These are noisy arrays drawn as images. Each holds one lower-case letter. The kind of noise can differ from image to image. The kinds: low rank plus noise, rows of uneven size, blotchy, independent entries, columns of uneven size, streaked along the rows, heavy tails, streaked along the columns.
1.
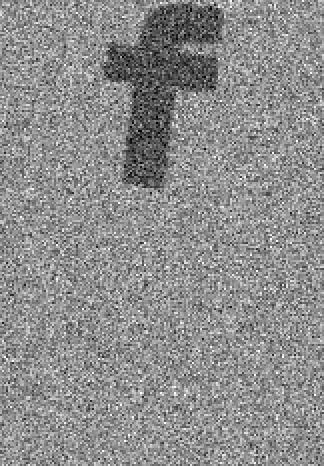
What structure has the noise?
low rank plus noise
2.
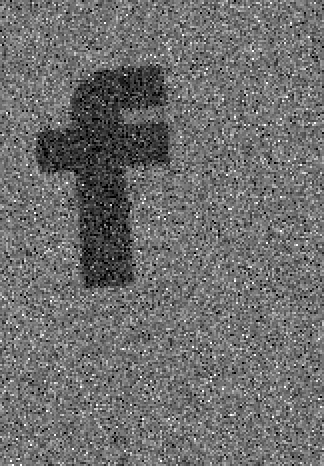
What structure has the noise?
heavy tails
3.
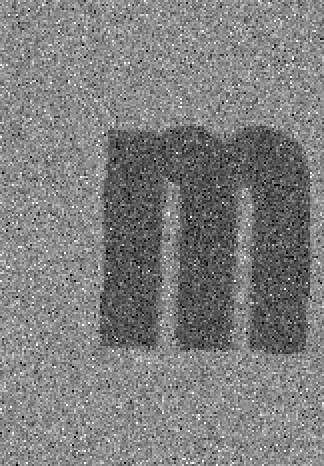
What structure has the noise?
heavy tails
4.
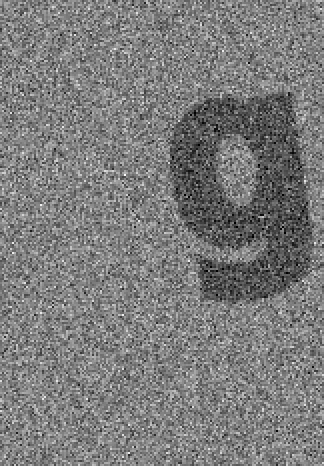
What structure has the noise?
independent entries
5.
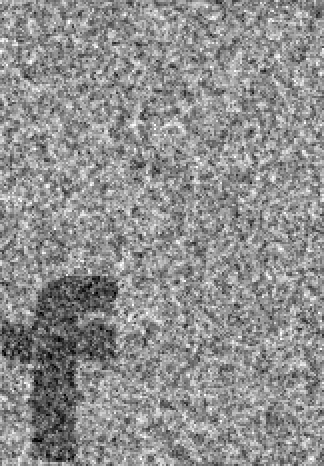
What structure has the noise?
blotchy
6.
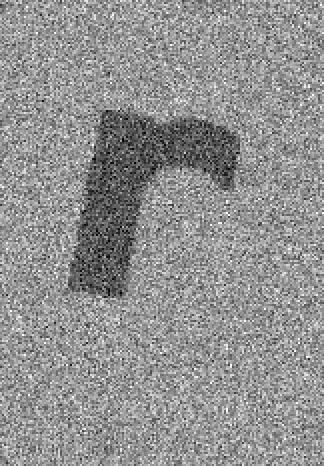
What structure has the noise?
low rank plus noise
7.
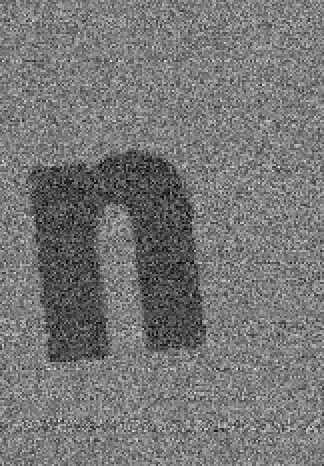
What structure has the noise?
rows of uneven size
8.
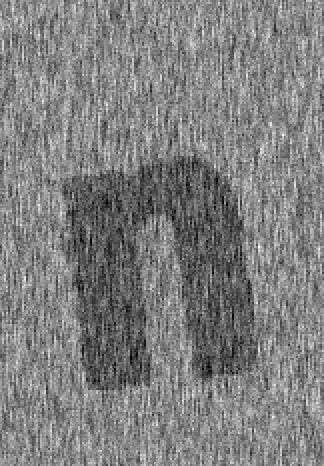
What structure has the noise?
streaked along the columns
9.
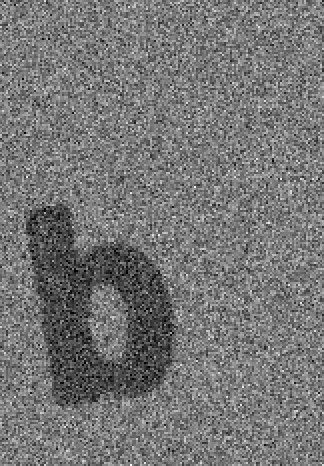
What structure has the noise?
independent entries
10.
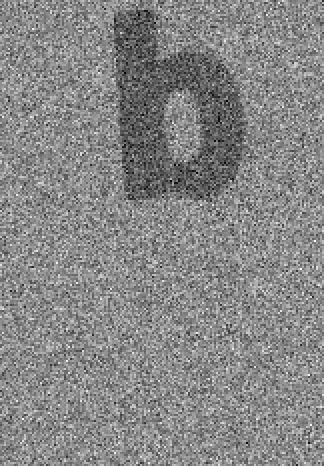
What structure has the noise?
independent entries
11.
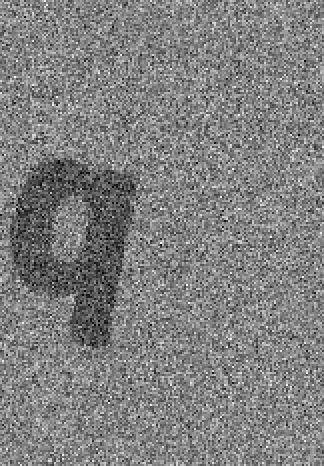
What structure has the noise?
low rank plus noise
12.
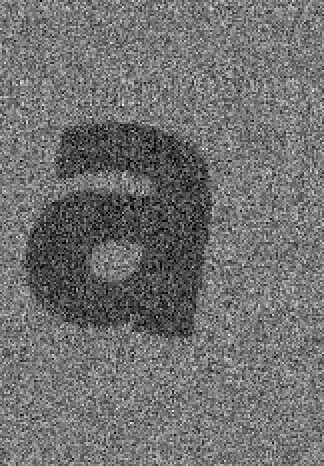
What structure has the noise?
low rank plus noise
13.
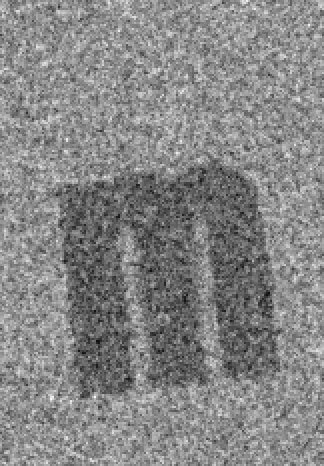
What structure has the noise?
blotchy
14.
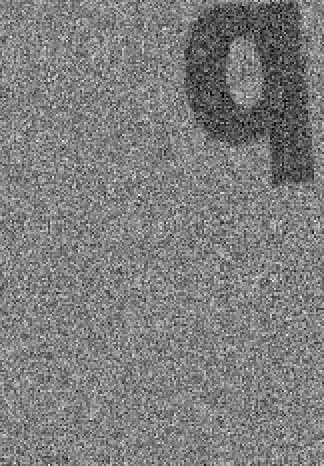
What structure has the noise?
low rank plus noise
